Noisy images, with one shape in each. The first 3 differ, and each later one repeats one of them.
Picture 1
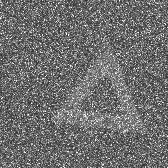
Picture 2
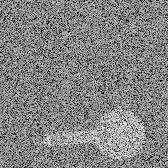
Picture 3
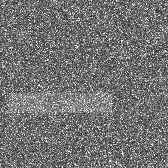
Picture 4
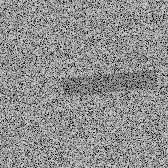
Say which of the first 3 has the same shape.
3
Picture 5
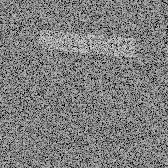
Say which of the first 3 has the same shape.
3
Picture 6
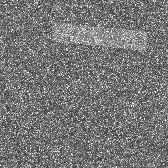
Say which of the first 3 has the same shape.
3
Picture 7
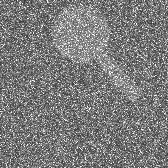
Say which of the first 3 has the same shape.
2
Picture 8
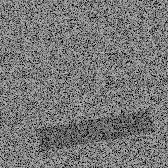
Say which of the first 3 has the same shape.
3
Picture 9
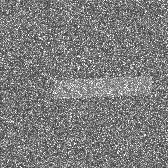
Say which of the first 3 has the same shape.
3
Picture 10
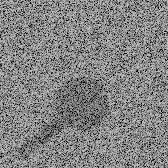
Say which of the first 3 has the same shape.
2
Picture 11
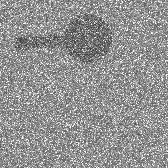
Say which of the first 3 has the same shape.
2
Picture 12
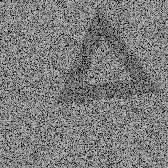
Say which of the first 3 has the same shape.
1
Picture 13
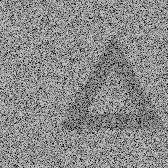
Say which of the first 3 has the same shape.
1
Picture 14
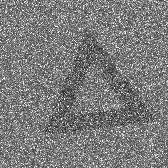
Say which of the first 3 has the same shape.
1
